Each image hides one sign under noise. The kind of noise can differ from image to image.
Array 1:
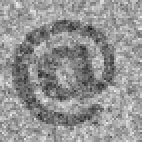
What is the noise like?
blotchy
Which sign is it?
at sign
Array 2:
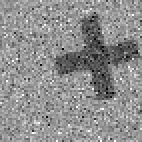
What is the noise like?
heavy tails
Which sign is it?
plus sign
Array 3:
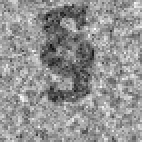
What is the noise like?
blotchy
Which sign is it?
section sign
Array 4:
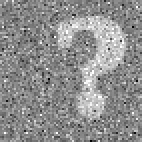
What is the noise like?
heavy tails
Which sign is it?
question mark
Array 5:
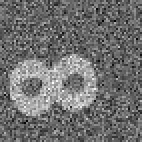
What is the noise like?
low rank plus noise
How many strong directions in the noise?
two
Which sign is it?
infinity sign
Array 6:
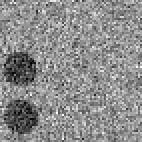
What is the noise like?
low rank plus noise
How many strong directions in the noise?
three or four
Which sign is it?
colon
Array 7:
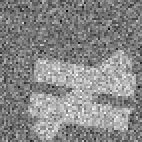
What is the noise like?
low rank plus noise
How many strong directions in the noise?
three or four
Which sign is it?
not-equal sign
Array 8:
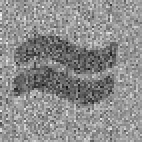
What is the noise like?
columns of uneven size
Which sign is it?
approximately sign
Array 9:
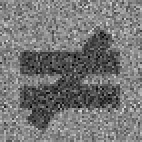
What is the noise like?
low rank plus noise
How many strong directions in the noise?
two
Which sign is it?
not-equal sign
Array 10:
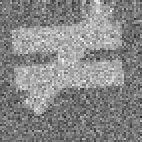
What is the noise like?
low rank plus noise
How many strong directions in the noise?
two
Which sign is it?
not-equal sign
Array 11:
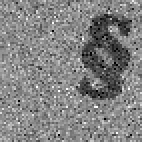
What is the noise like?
heavy tails
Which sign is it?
section sign
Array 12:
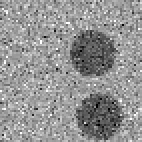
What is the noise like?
heavy tails
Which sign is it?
colon
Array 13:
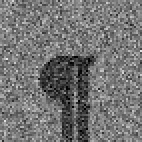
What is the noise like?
independent entries
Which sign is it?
pilcrow
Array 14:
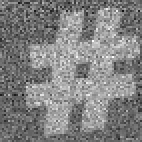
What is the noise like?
rows of uneven size
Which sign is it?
hash sign
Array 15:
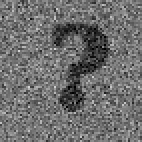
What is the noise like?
low rank plus noise
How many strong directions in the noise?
one
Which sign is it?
question mark
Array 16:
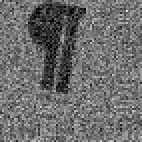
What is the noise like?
low rank plus noise
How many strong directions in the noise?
two
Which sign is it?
pilcrow
